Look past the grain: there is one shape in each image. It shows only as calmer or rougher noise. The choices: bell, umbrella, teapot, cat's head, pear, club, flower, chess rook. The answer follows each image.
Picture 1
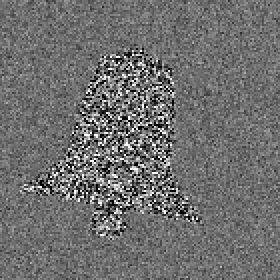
rough bell
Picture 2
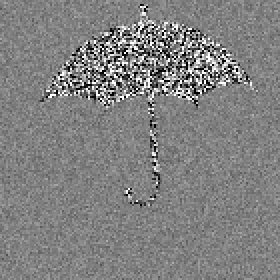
rough umbrella
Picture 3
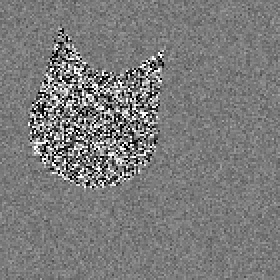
rough cat's head
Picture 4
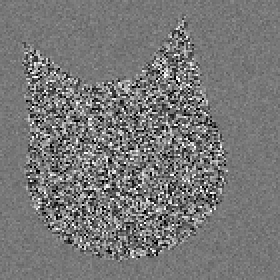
rough cat's head
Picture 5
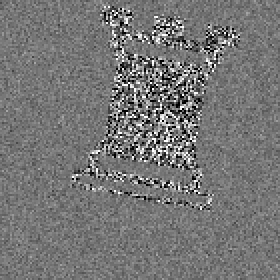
rough chess rook
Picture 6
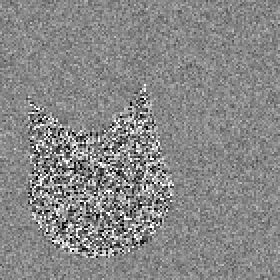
rough cat's head
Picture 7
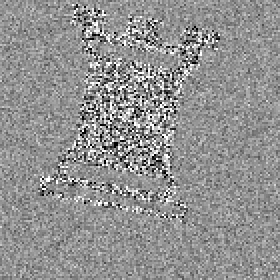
rough chess rook
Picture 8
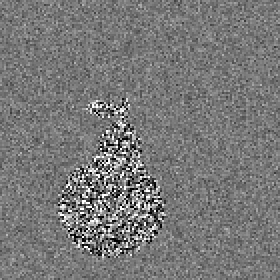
rough pear
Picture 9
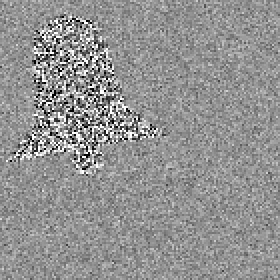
rough bell
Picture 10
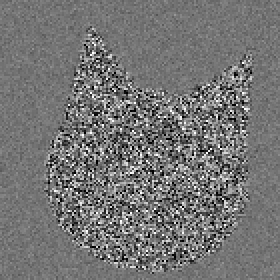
rough cat's head
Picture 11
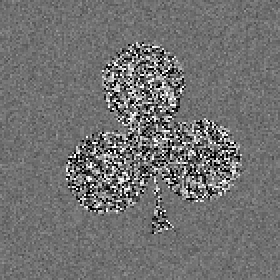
rough club
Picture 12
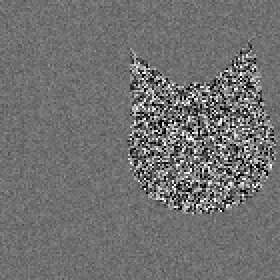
rough cat's head
